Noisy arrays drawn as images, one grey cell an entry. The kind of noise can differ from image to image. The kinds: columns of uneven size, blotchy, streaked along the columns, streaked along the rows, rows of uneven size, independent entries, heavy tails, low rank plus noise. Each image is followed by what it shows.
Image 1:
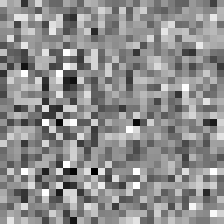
low rank plus noise
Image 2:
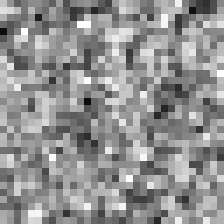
blotchy
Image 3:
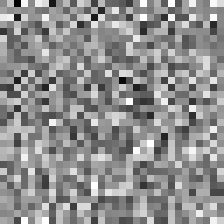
low rank plus noise
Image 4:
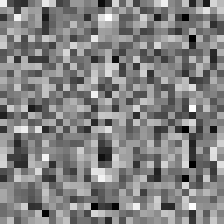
low rank plus noise
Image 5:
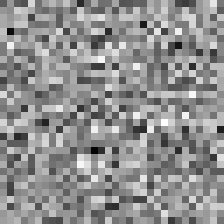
low rank plus noise
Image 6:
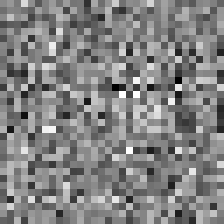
low rank plus noise
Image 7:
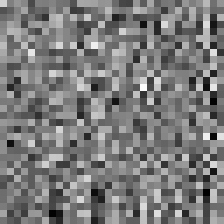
low rank plus noise
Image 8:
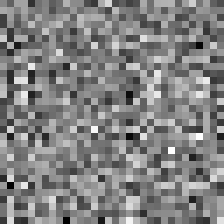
low rank plus noise
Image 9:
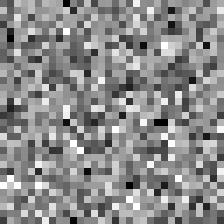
independent entries
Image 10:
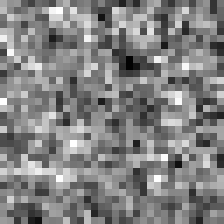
blotchy
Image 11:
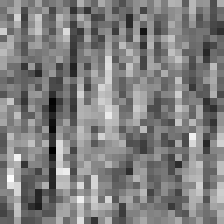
streaked along the columns
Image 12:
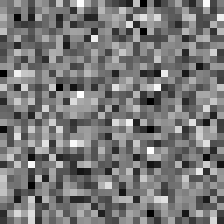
low rank plus noise
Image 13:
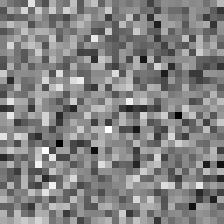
independent entries
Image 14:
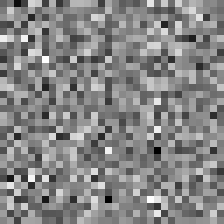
low rank plus noise
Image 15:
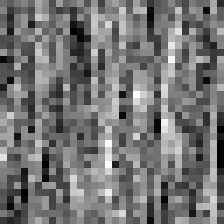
streaked along the columns
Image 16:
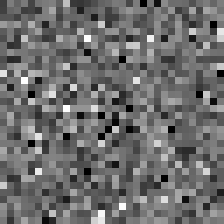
heavy tails
